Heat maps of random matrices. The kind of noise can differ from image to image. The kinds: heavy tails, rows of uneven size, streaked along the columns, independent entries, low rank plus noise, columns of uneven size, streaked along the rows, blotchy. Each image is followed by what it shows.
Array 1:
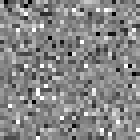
heavy tails
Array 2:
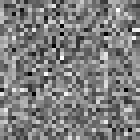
low rank plus noise
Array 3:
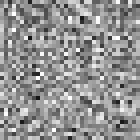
low rank plus noise
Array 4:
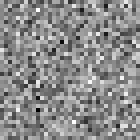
independent entries
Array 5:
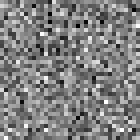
independent entries
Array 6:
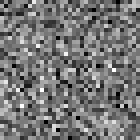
independent entries
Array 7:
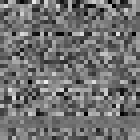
rows of uneven size
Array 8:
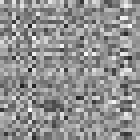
low rank plus noise
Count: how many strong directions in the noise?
one
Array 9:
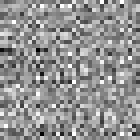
low rank plus noise
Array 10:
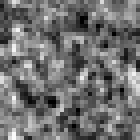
blotchy
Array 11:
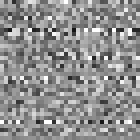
rows of uneven size
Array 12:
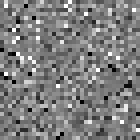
heavy tails
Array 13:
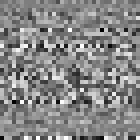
rows of uneven size
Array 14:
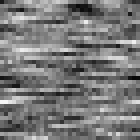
streaked along the rows
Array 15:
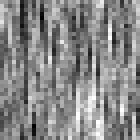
streaked along the columns
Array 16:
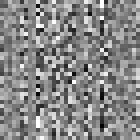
columns of uneven size
